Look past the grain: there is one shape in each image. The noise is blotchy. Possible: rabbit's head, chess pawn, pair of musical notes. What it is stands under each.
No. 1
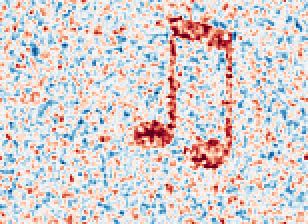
red pair of musical notes
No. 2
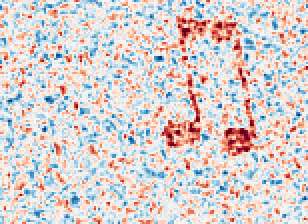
red pair of musical notes
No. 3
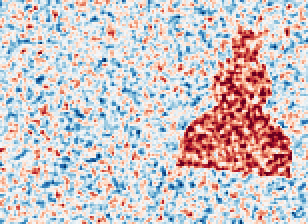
red chess pawn
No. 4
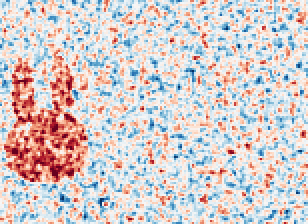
red rabbit's head
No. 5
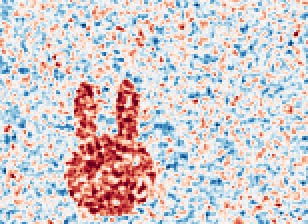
red rabbit's head
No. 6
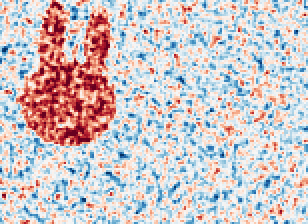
red rabbit's head
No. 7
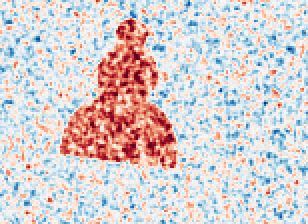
red chess pawn
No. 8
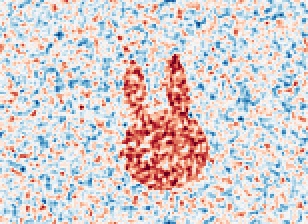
red rabbit's head
